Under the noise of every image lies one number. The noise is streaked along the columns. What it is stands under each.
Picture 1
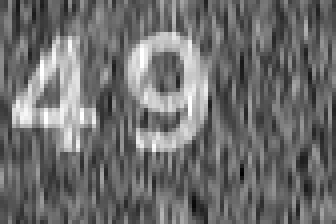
49
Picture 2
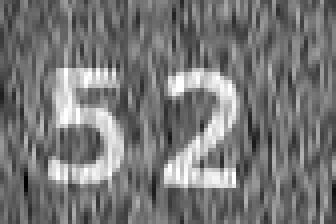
52
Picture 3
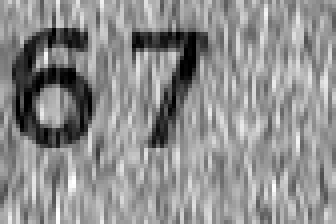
67
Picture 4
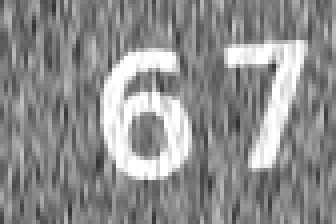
67
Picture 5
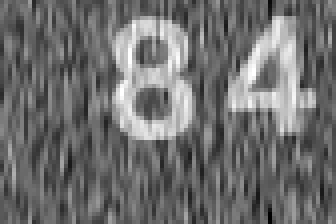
84
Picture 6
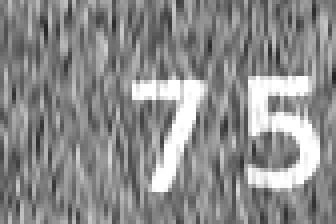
75
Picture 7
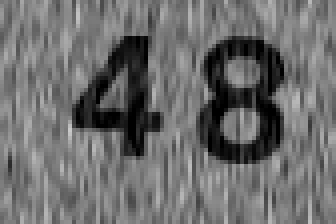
48
